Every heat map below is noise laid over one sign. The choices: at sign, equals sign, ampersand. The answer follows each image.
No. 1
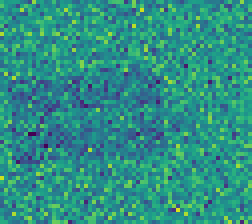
dark equals sign
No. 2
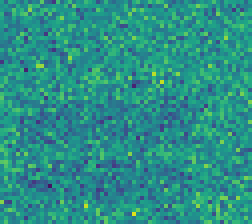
dark equals sign
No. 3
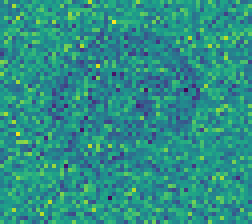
dark at sign
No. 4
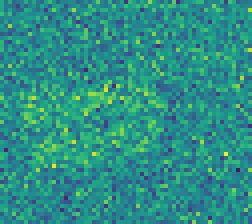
light equals sign
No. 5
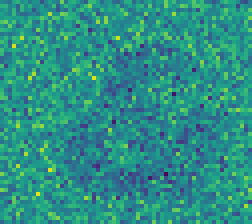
dark ampersand
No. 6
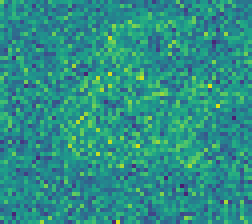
light ampersand
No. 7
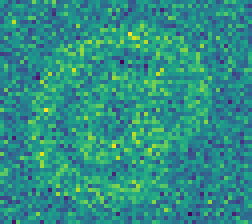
light at sign
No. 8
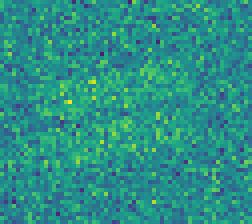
light equals sign
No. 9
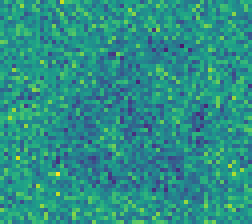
dark ampersand
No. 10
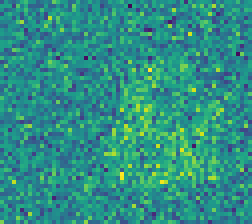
light ampersand
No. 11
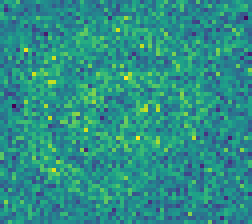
light at sign
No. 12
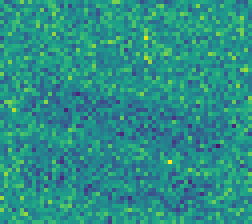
dark equals sign
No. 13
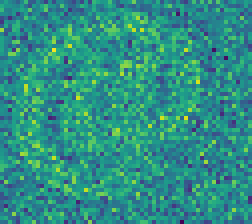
light at sign
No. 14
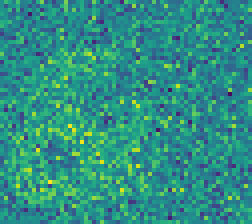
light ampersand
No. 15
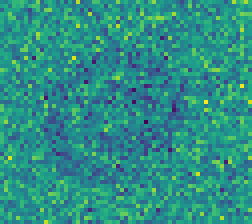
dark at sign
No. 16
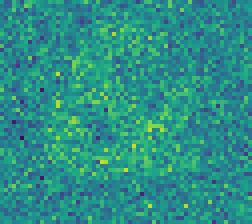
light ampersand
